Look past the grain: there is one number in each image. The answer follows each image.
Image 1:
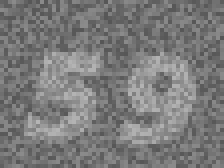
59
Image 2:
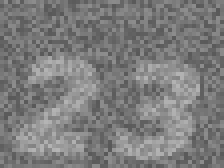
23
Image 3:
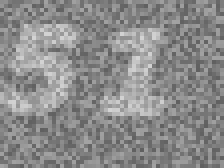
51
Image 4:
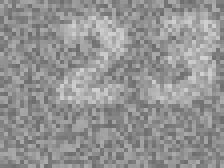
23
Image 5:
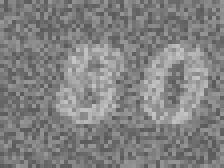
80
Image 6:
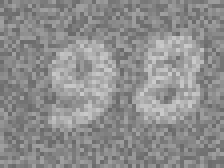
98
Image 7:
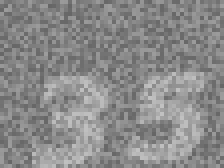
35
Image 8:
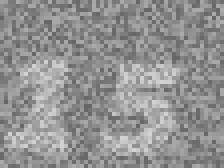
15
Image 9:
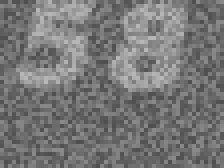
58
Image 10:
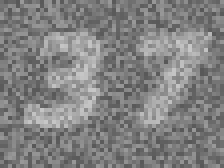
37
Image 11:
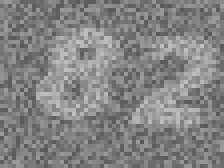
82
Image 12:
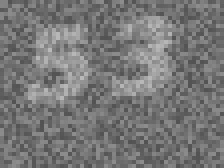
53
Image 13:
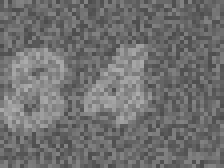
84
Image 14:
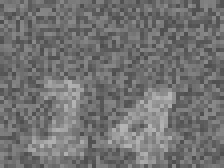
14
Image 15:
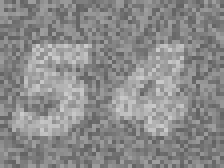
54
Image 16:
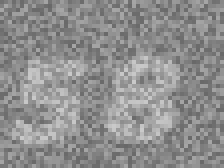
58
